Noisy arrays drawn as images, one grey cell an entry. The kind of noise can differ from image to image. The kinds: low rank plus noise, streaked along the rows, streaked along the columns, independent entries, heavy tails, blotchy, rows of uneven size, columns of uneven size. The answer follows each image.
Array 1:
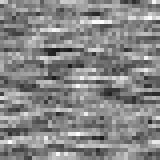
streaked along the rows
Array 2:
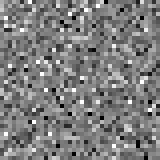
heavy tails
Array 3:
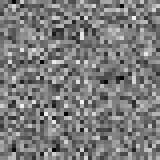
low rank plus noise
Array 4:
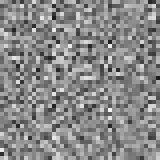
low rank plus noise
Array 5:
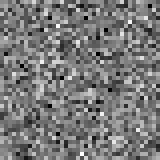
independent entries
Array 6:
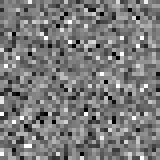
heavy tails
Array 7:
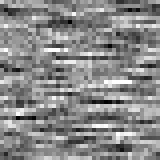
streaked along the rows
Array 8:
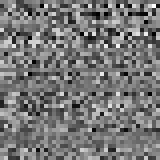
rows of uneven size
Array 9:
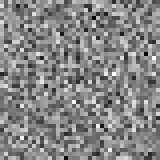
independent entries
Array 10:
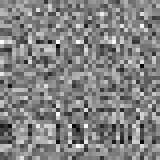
low rank plus noise
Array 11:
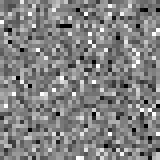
heavy tails
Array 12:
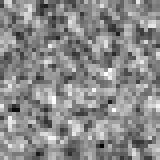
blotchy
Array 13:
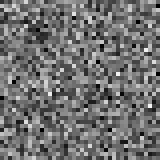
independent entries
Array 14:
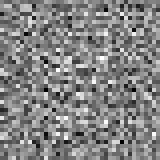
low rank plus noise
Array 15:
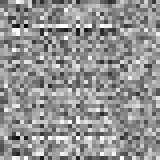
low rank plus noise
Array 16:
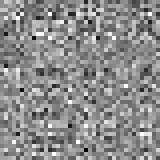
low rank plus noise
